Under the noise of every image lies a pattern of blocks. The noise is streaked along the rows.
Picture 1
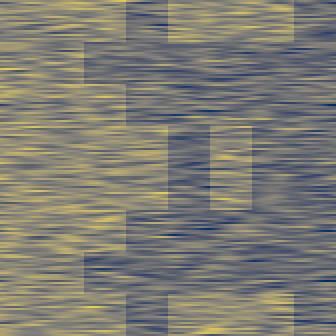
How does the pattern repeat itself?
top and bottom mirror each other
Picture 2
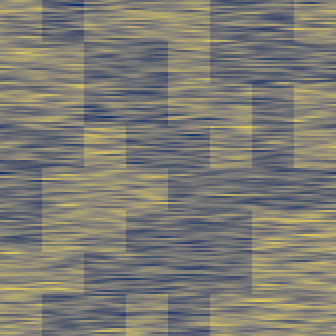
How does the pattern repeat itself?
no symmetry
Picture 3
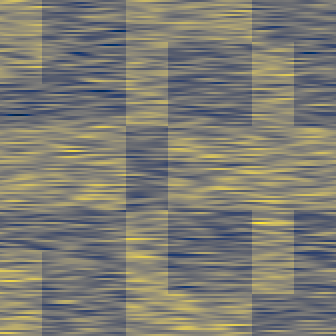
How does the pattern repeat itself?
top and bottom mirror each other
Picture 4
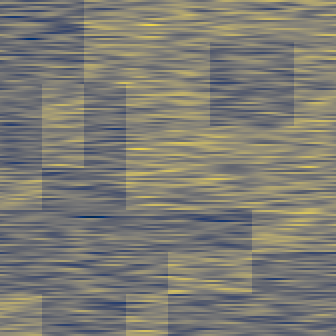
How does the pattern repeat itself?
mirrored about the diagonal from the bottom left
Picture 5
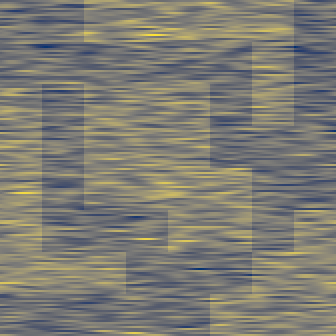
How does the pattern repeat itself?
mirrored about the diagonal from the top left
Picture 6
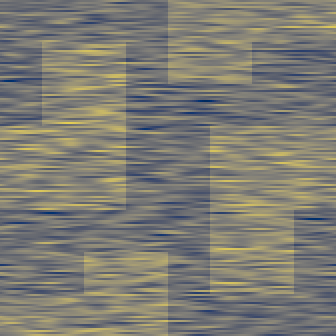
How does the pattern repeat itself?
the same after a half turn
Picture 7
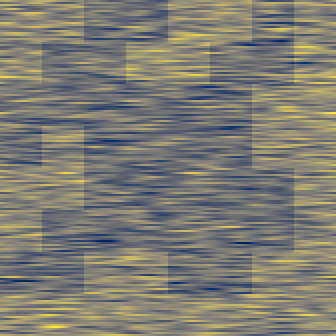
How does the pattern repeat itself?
mirrored about the diagonal from the top left
